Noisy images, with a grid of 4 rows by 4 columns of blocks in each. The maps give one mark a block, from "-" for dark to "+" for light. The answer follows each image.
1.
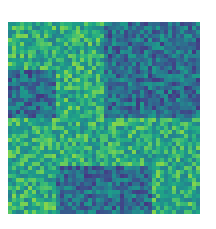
+ + - -
- + - -
+ + + +
+ - - +
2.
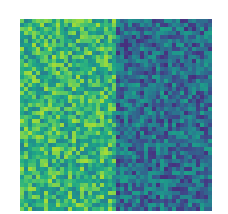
+ + - -
+ + - -
+ + - -
+ + - -
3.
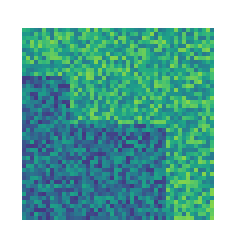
+ + + +
- + + +
- - - +
- - - +
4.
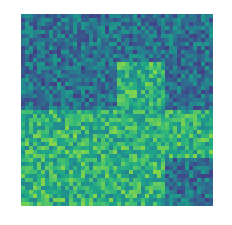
- - - -
- - + -
+ + + +
+ + + -
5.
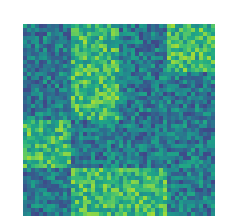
- + - +
- + - -
+ - - -
- + + -
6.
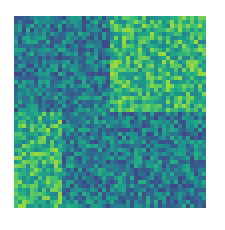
- - + +
- - + +
+ - - -
+ - - -
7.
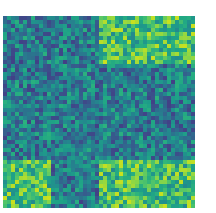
- - + +
- - - -
- - - -
+ - + +
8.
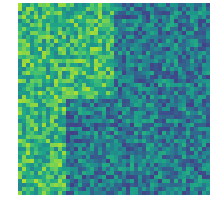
+ + - -
+ + - -
+ - - -
+ - - -
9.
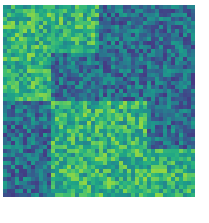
+ + - -
+ - - -
- + + -
- + + +
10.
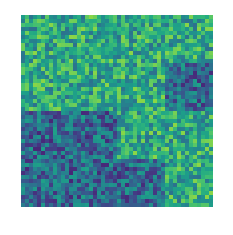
+ + + +
+ + + -
- - + +
- - - +
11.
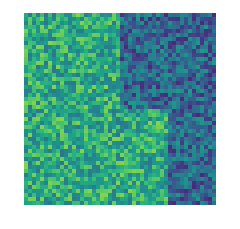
+ + - -
+ + - -
+ + + -
+ + + -
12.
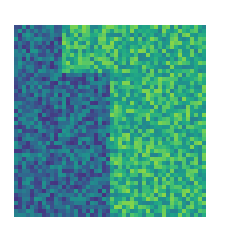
- + + +
- - + +
- - + +
- - + +
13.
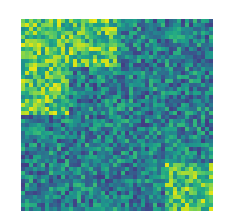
+ + - -
+ - - -
- - - -
- - - +
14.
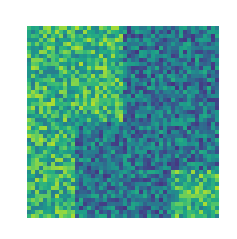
+ + - -
+ + - -
+ - - -
+ - - +
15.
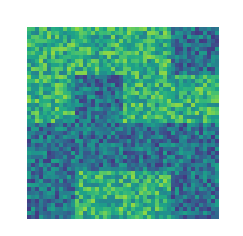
+ + + -
+ - + +
- - - -
- + + -
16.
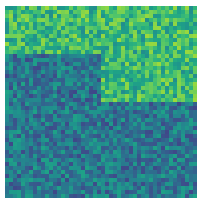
+ + + +
- - + +
- - - -
- - - -
